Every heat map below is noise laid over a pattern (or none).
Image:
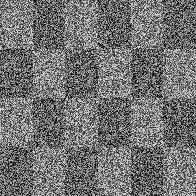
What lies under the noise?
a checkerboard
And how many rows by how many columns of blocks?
4 by 6
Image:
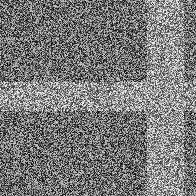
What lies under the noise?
bands of rows crossing bands of columns
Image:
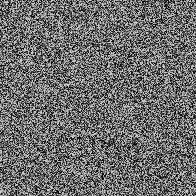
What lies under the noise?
only noise
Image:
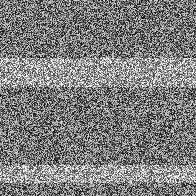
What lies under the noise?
bands of rows
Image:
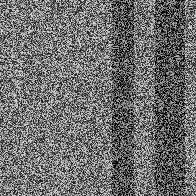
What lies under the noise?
bands of columns
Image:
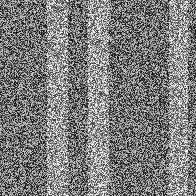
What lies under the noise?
bands of columns
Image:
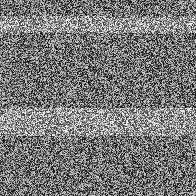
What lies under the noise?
bands of rows
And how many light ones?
2
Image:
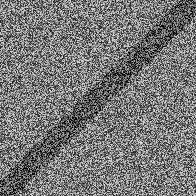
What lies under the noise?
a diagonal band
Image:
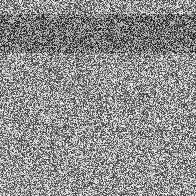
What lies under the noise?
one band of rows
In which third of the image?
top
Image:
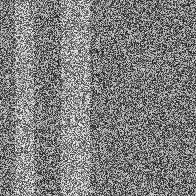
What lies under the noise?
bands of columns
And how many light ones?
2
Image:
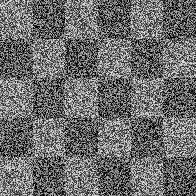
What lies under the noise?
a checkerboard
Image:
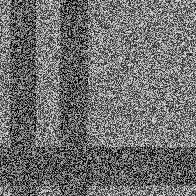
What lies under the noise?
bands of rows crossing bands of columns
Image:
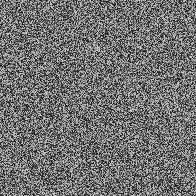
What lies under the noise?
only noise
